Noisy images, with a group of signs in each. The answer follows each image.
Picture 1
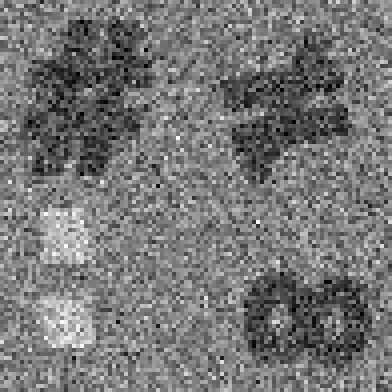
top left: dark hash sign; top right: dark not-equal sign; bottom left: light colon; bottom right: dark infinity sign
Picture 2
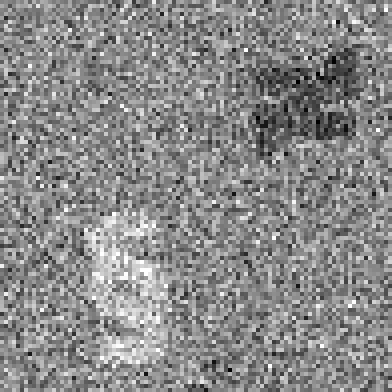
top right: dark not-equal sign; bottom left: light section sign
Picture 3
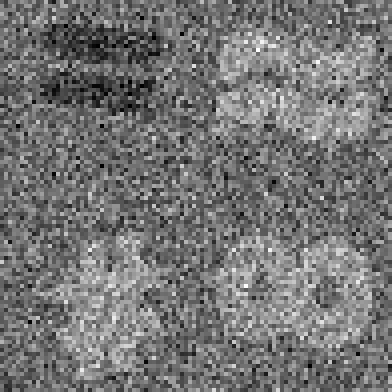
top left: dark equals sign; top right: light approximately sign; bottom left: light hash sign; bottom right: light infinity sign
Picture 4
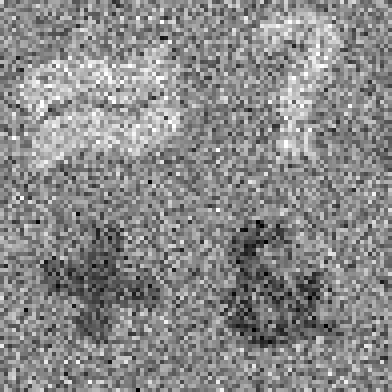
top left: light approximately sign; top right: light question mark; bottom left: dark plus sign; bottom right: dark ampersand
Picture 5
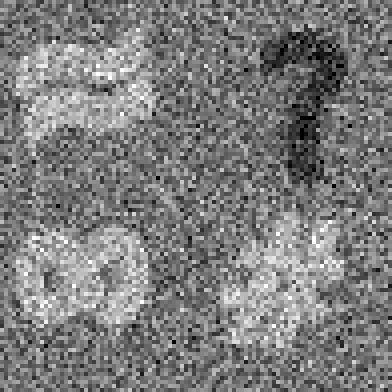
top left: light approximately sign; top right: dark question mark; bottom left: light infinity sign; bottom right: light hash sign
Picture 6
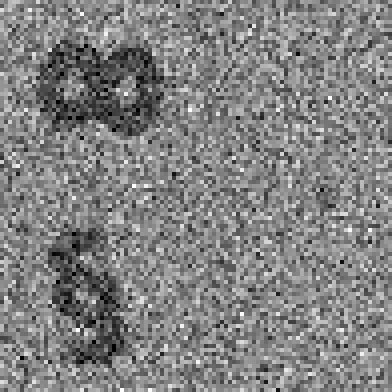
top left: dark infinity sign; bottom left: dark section sign
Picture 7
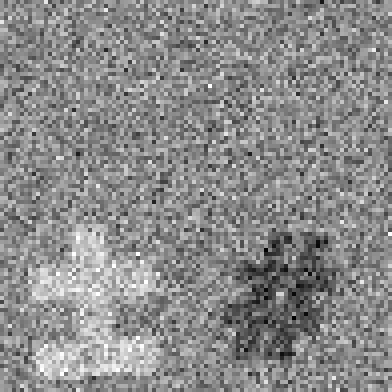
bottom left: light plus-minus sign; bottom right: dark hash sign
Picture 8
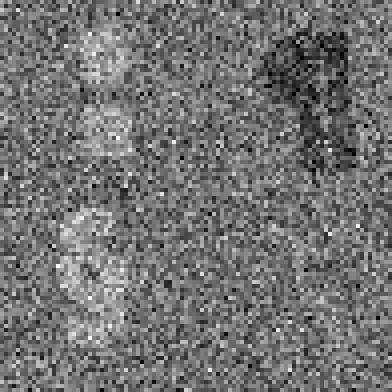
top left: light colon; top right: dark pilcrow; bottom left: light section sign
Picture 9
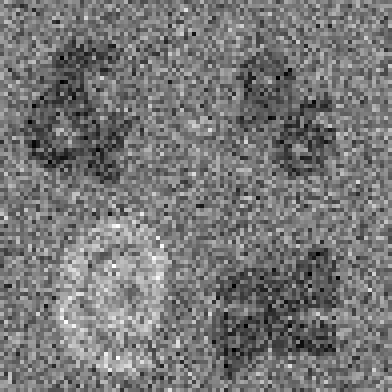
top left: dark ampersand; top right: dark percent sign; bottom left: light at sign; bottom right: dark not-equal sign
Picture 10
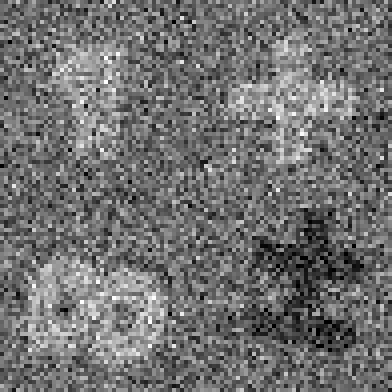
top left: light pilcrow; top right: light plus sign; bottom left: light infinity sign; bottom right: dark plus-minus sign
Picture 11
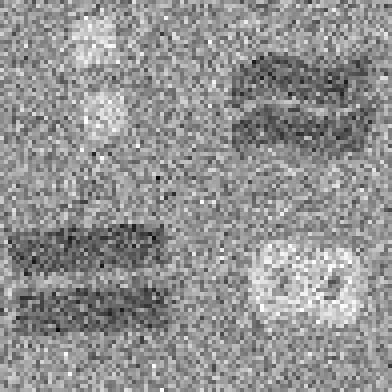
top left: light colon; top right: dark approximately sign; bottom left: dark equals sign; bottom right: light infinity sign
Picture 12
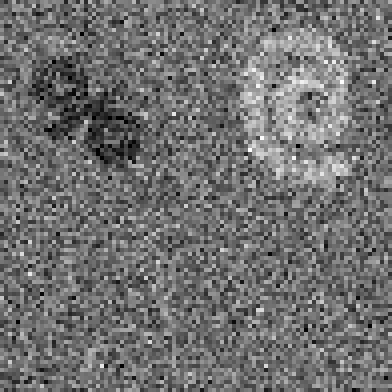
top left: dark percent sign; top right: light at sign
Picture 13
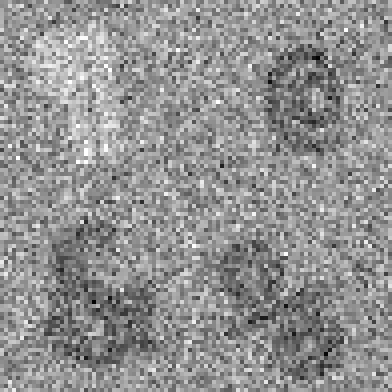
top left: light pilcrow; top right: dark at sign; bottom left: dark ampersand; bottom right: dark percent sign
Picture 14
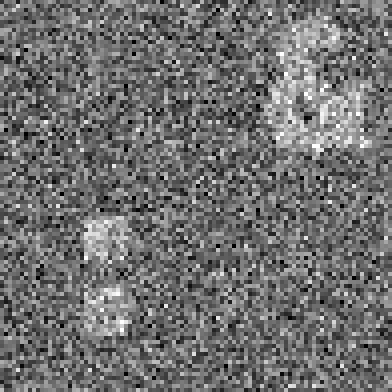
top right: light ampersand; bottom left: light colon
